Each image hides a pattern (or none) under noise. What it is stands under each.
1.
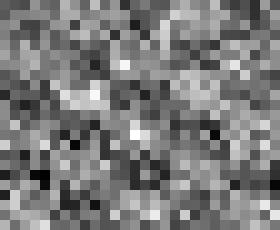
a checkerboard
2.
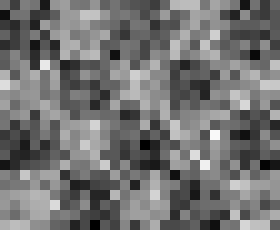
a checkerboard
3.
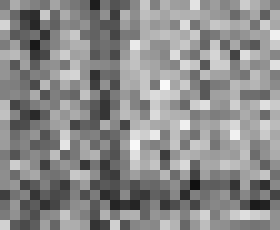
bands of rows crossing bands of columns
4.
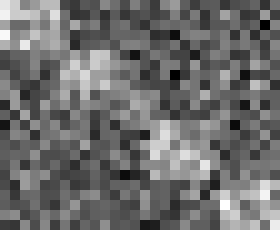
blocks along the diagonal
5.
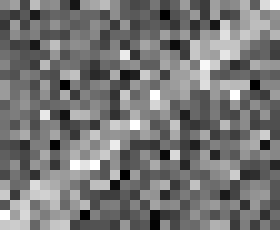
a diagonal band
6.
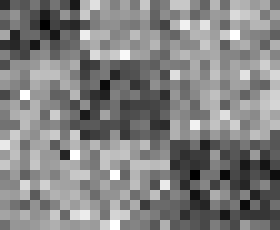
blocks along the diagonal
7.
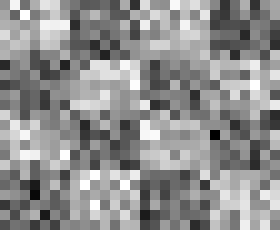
a checkerboard
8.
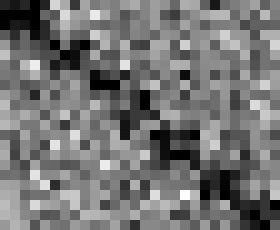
blocks along the diagonal
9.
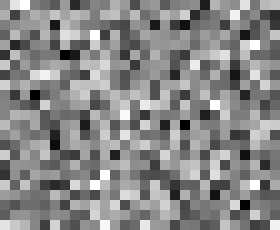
only noise
